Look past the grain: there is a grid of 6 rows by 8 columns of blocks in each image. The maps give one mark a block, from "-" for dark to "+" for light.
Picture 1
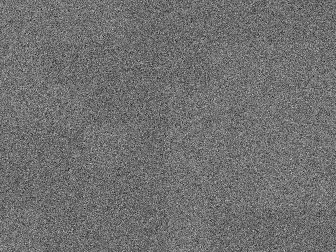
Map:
+++-----
+----+++
++--++++
--+-++++
----++++
+---+---
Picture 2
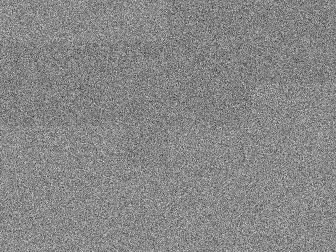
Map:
++++----
--------
------++
+++-++++
++++++++
++++++++
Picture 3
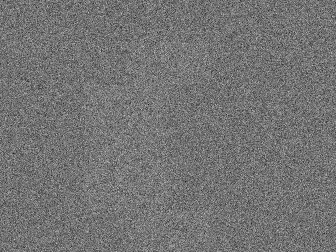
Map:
--------
---++---
--++----
--++----
--++----
---++---
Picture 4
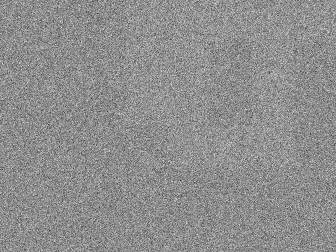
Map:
---+++++
---++-+-
---++-+-
----+++-
--------
--------
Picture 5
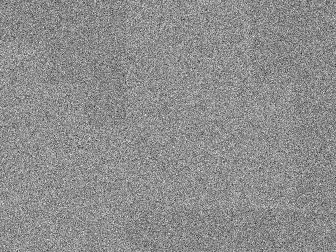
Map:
---+++--
+--+++--
++-++++-
+++++++-
+++++++-
+++-----
